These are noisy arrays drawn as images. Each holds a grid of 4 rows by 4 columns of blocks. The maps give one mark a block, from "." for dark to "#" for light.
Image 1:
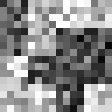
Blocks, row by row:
. # # #
. # . .
# . . .
# # . #
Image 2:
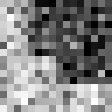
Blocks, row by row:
# . . .
# . . .
# # . .
# # # #
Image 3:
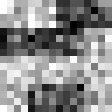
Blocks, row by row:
# # . .
. . . #
# # # #
# . . #
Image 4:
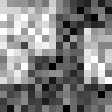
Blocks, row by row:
# # . .
# # . #
# . . #
. . . .
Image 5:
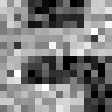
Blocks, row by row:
# . . #
# # # #
# . . .
# # # .
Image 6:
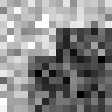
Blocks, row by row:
# # # #
# # . .
# . . .
# . . .
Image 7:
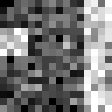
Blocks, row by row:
. . . #
# . . #
. . . #
. . . #
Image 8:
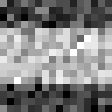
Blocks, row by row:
. . . .
# # # #
# # # #
. . . .
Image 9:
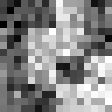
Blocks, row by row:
. . # .
. # # .
. # . #
. . # #
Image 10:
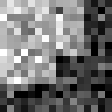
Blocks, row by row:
# # # .
# # # .
# # . .
. . . .
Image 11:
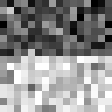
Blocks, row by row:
. . . .
. . . .
# # # #
# # # #
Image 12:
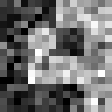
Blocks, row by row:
. . # #
. # . #
. # # #
. . . #
